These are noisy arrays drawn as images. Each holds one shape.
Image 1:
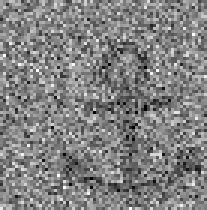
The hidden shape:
anchor
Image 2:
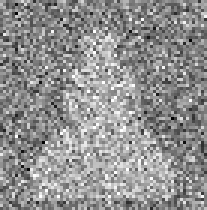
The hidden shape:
chess pawn
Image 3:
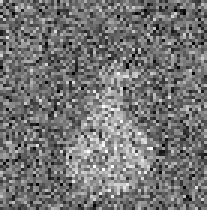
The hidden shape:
pear
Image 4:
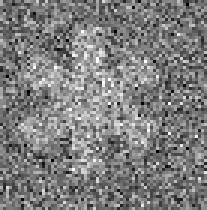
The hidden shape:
asterisk
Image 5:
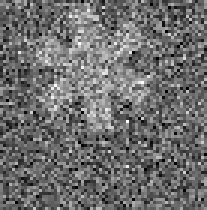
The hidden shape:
asterisk
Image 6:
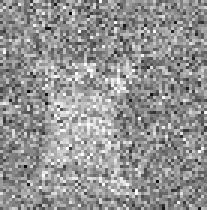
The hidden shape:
chess rook
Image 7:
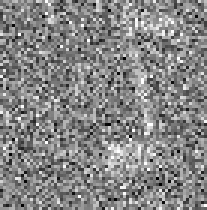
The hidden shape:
musical note
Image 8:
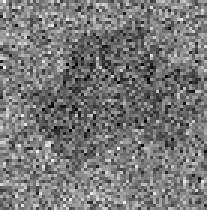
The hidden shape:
car
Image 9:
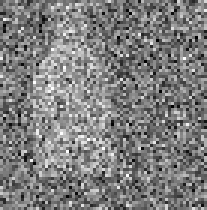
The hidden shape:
bottle
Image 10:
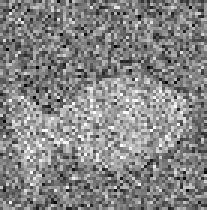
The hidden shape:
fish
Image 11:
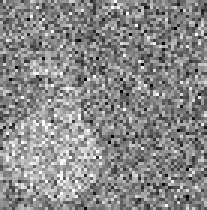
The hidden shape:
pear
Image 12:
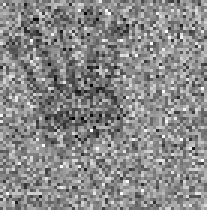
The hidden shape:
chess queen
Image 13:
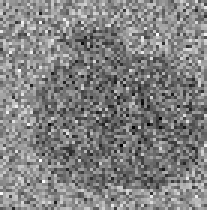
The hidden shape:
apple
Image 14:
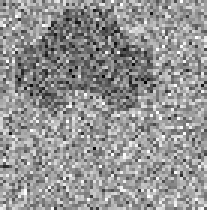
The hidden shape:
car
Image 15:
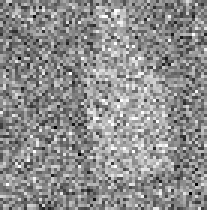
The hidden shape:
bottle
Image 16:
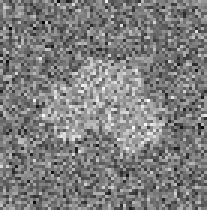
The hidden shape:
car
